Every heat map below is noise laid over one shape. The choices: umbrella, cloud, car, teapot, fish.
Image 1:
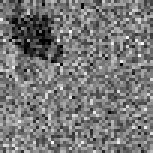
teapot
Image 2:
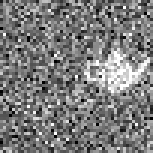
teapot
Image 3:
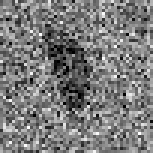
umbrella
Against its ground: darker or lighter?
darker
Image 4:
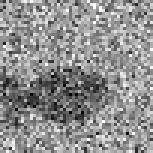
fish
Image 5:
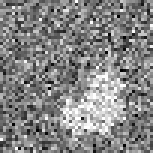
car
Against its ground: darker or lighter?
lighter
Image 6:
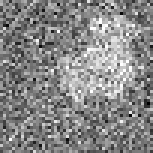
car
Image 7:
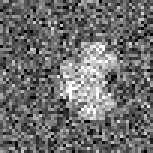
car
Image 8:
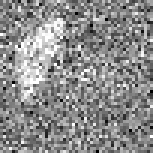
umbrella
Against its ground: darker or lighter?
lighter
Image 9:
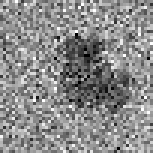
car
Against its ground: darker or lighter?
darker
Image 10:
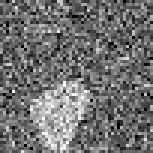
cloud
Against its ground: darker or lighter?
lighter
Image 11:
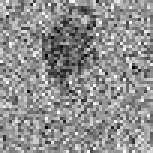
teapot
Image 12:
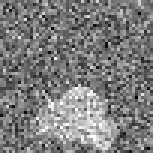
cloud
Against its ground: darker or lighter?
lighter
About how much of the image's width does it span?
half
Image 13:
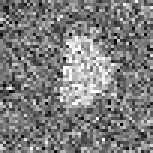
cloud
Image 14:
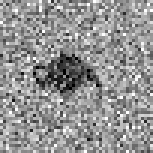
teapot
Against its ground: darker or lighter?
darker
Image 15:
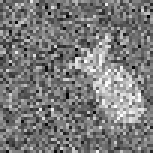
fish
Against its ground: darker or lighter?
lighter
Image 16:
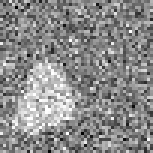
cloud
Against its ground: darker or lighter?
lighter
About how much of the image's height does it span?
half
